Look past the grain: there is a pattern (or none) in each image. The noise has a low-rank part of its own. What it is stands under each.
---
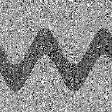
a wavy band
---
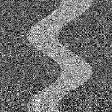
a wavy band
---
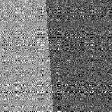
a sharp edge
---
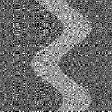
a wavy band
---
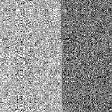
a sharp edge
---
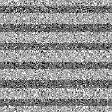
horizontal stripes
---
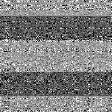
horizontal stripes
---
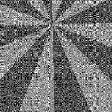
spokes from one point
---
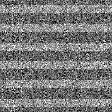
horizontal stripes
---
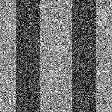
vertical stripes
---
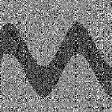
a wavy band
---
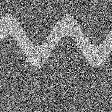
a wavy band
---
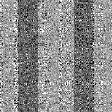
vertical stripes
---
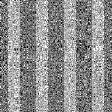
vertical stripes
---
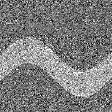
a wavy band
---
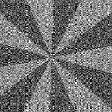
spokes from one point
